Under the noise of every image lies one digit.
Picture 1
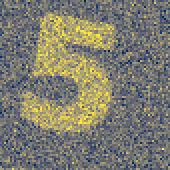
5
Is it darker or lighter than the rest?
lighter
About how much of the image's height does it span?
two thirds
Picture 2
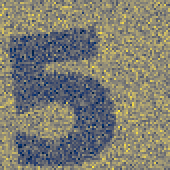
5
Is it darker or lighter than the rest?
darker
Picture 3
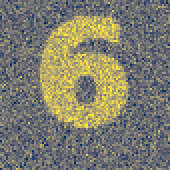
6
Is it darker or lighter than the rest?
lighter
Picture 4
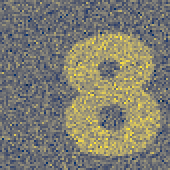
8
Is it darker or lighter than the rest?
lighter
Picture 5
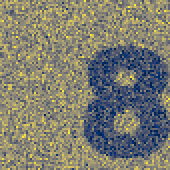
8
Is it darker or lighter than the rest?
darker
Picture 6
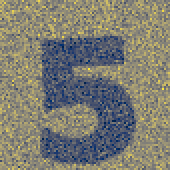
5
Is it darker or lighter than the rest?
darker
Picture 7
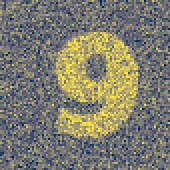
9
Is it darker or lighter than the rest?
lighter
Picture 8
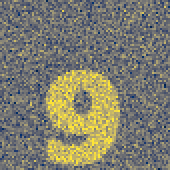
9
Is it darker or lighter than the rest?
lighter
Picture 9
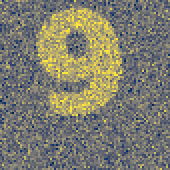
9
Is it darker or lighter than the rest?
lighter
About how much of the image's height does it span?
two thirds
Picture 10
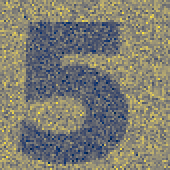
5
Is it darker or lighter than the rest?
darker
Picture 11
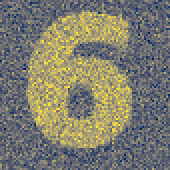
6
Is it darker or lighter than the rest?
lighter
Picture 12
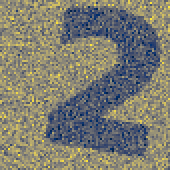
2
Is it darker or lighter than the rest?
darker
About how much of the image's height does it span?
nearly all
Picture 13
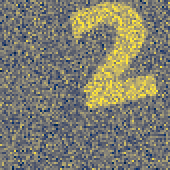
2
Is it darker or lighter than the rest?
lighter
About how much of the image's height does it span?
two thirds
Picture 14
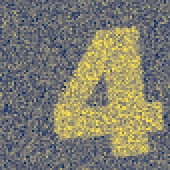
4
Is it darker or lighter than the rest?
lighter
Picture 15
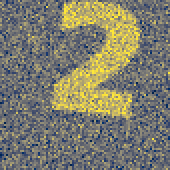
2
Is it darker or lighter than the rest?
lighter
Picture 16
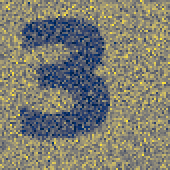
3
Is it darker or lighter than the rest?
darker
